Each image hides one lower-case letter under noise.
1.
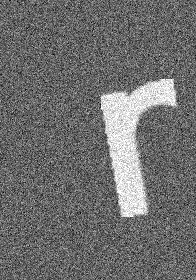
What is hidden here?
light r
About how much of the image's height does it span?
half
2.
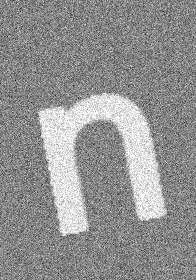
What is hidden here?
light n
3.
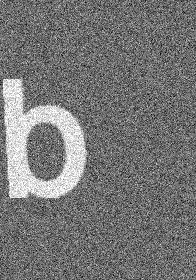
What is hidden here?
light b, middle left
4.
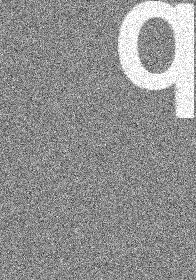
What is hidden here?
light q, top right
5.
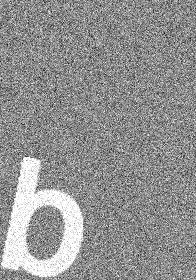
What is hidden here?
light b, bottom left
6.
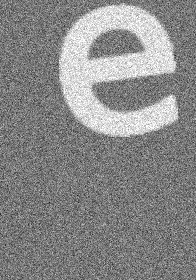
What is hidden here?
light e
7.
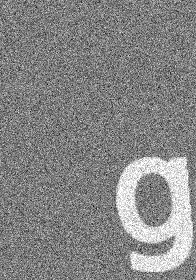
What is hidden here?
light g, bottom right
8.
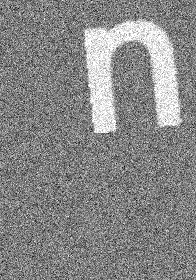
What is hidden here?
light n
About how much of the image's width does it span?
half
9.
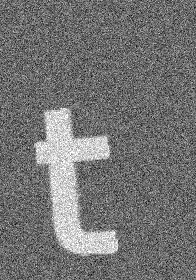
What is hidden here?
light t
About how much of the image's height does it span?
half
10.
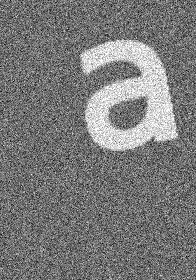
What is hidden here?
light a
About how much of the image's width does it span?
half
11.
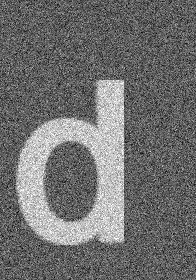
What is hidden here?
light d
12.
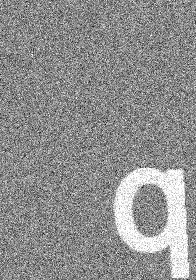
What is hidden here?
light q, bottom right
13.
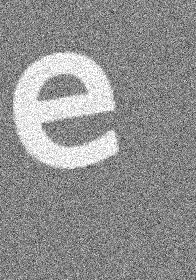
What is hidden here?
light e
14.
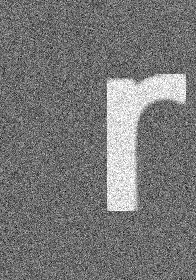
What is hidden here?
light r
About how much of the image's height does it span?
half
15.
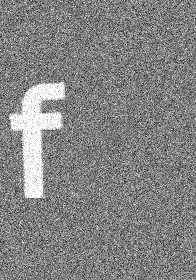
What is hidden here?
light f, middle left
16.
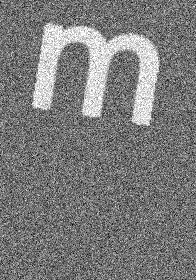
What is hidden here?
light m
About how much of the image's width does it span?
two thirds
